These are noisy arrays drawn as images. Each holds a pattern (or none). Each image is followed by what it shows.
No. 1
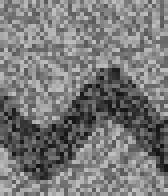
a wavy band
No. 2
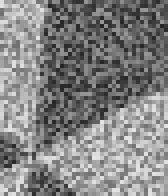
spokes from one point
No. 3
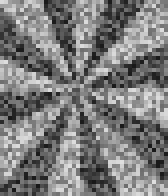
spokes from one point
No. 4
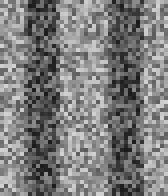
vertical stripes
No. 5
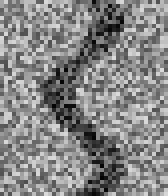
a wavy band
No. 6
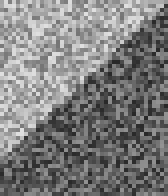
a sharp edge
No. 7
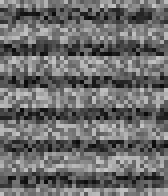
horizontal stripes
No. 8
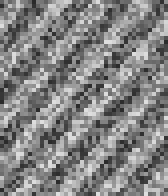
diagonal stripes
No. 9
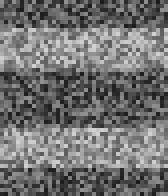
horizontal stripes
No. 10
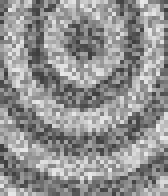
rings round one point
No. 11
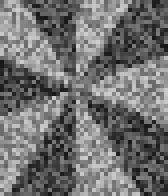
spokes from one point
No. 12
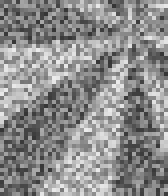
spokes from one point
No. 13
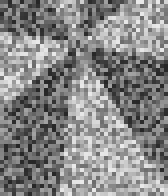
spokes from one point
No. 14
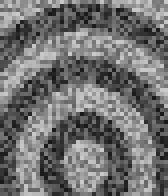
rings round one point
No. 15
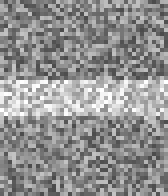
one horizontal stripe
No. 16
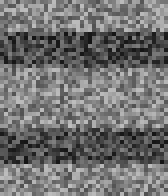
horizontal stripes
